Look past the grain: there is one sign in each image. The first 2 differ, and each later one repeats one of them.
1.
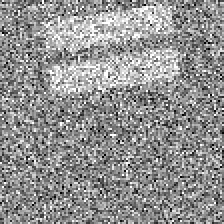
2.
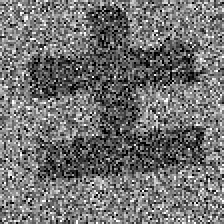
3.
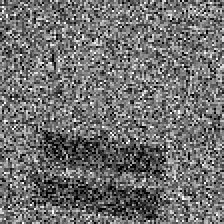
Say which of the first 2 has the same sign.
1
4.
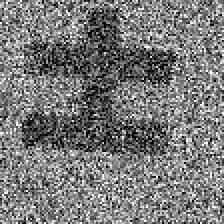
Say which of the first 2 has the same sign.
2
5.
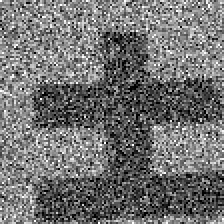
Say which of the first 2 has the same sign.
2
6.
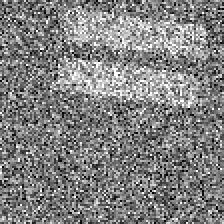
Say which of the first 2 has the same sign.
1
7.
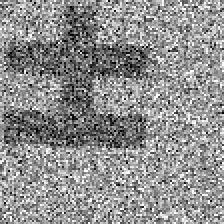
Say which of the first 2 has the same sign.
2
